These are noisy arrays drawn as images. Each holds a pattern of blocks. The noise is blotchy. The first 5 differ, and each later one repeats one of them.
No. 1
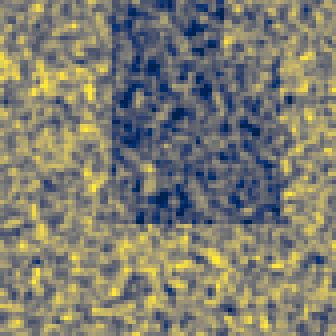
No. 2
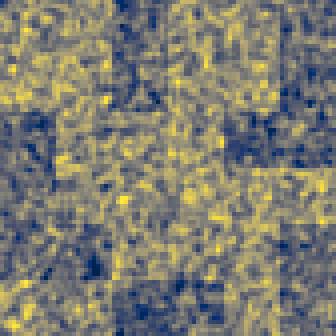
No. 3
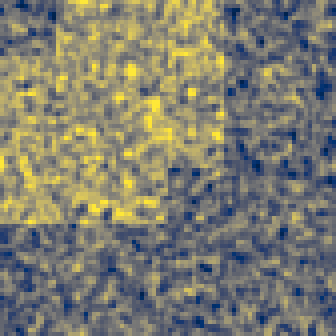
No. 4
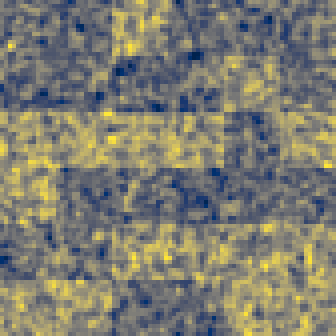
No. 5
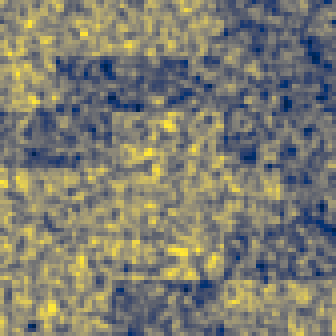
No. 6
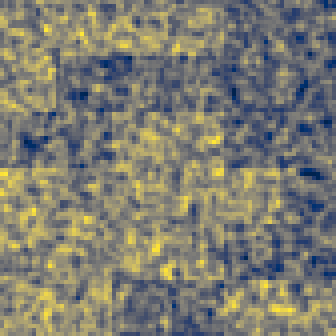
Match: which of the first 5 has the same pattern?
5
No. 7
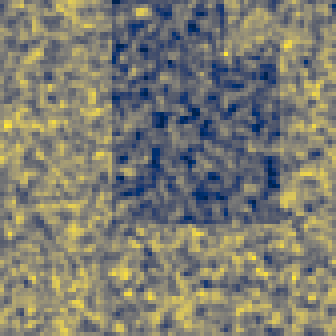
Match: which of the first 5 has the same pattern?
1
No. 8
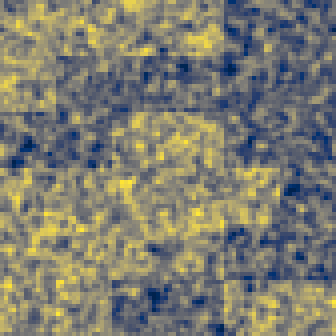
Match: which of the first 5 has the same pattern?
5
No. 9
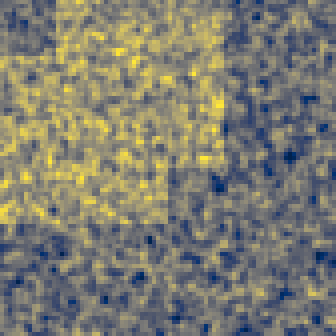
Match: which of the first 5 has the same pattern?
3
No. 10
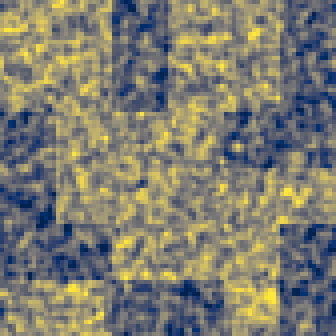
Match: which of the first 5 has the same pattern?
2
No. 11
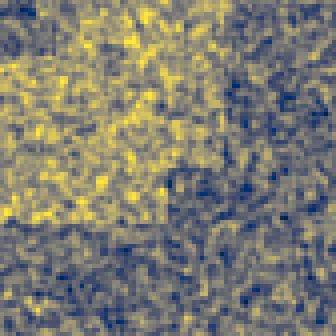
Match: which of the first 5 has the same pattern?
3
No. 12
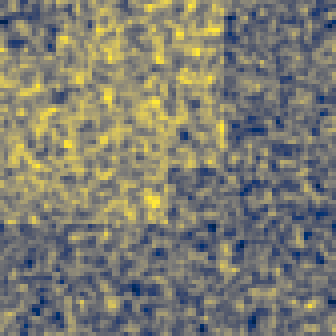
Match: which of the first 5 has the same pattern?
3
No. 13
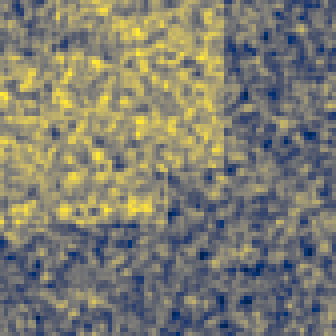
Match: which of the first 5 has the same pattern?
3
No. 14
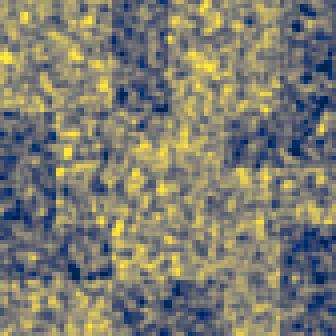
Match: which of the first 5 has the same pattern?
2
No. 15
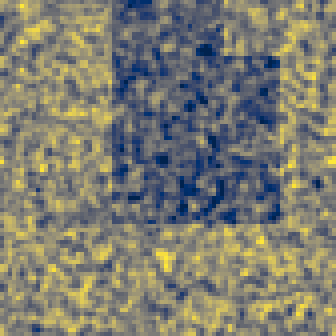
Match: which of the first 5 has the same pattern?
1
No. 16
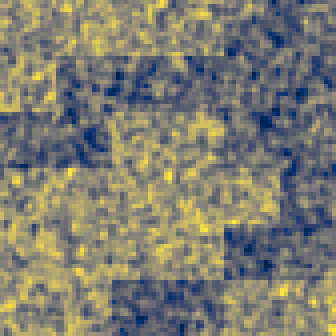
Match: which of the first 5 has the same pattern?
5
